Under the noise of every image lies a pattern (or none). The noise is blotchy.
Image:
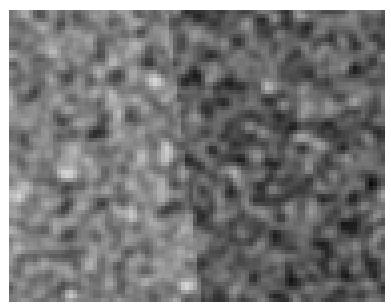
a sharp edge
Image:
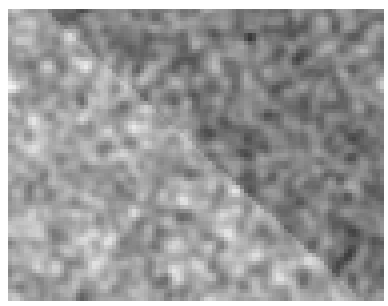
a sharp edge
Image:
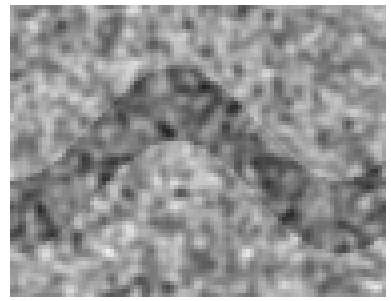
a wavy band
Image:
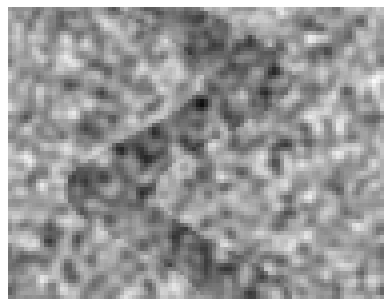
a wavy band
